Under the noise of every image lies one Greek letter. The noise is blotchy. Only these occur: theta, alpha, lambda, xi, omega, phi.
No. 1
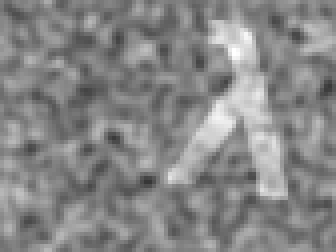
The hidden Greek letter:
lambda
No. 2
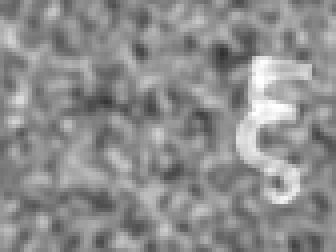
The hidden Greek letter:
xi
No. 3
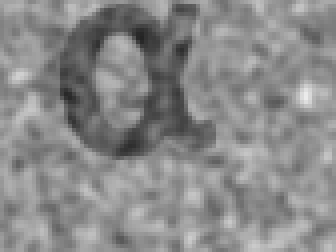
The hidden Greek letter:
alpha
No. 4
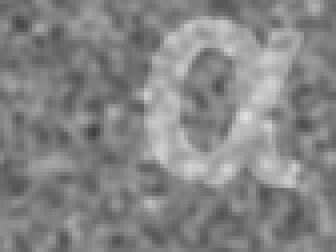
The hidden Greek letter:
alpha
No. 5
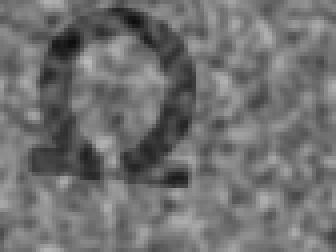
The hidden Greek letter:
omega
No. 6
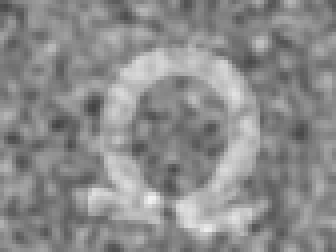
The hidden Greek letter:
omega
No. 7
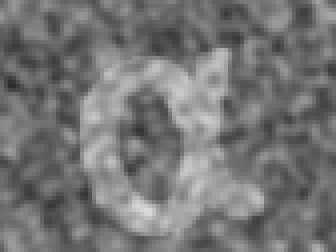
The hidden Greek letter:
alpha
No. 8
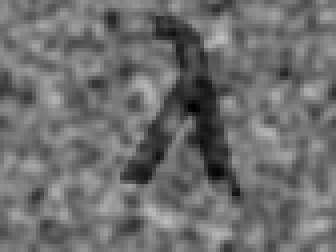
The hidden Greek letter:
lambda
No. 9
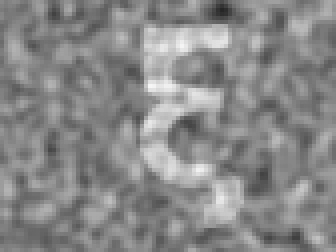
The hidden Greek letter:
xi
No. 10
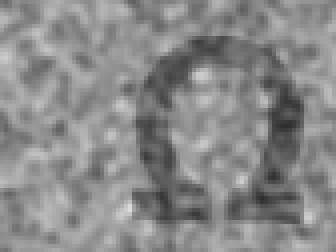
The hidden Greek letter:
omega
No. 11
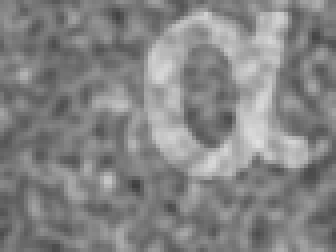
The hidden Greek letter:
alpha
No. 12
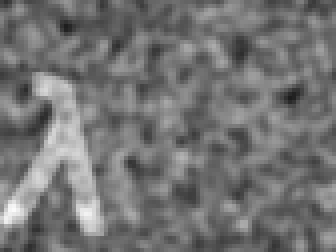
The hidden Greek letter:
lambda
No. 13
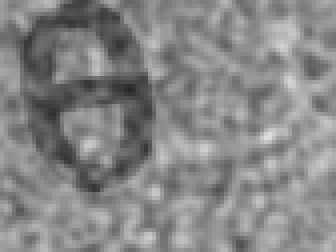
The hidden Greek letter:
theta
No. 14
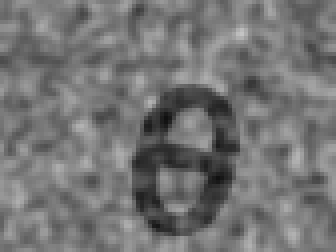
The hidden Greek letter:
theta
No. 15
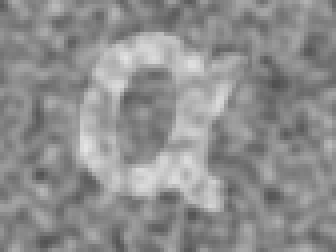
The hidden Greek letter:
alpha
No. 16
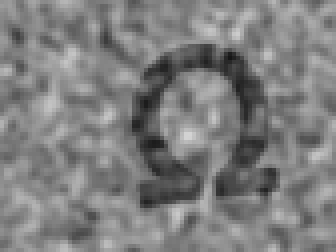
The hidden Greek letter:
omega
